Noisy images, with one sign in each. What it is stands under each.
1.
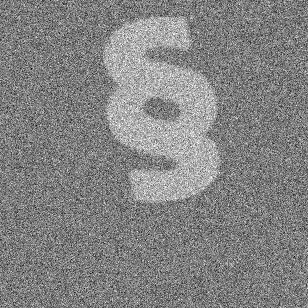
light section sign
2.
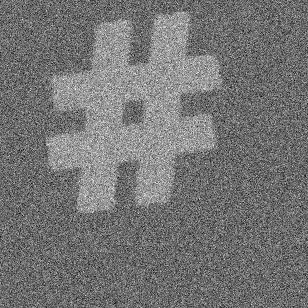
light hash sign
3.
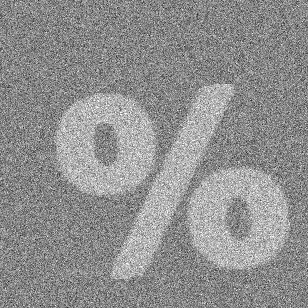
light percent sign
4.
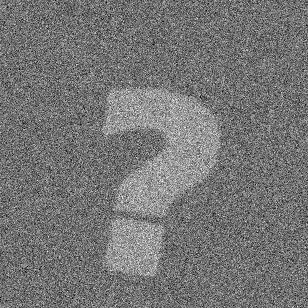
light question mark
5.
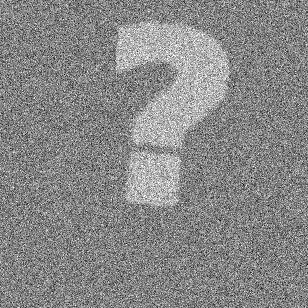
light question mark
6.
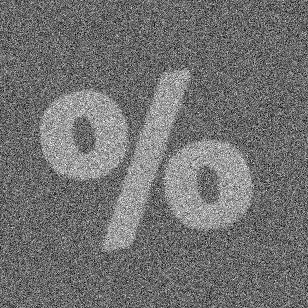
light percent sign
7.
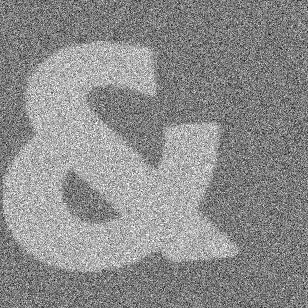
light ampersand
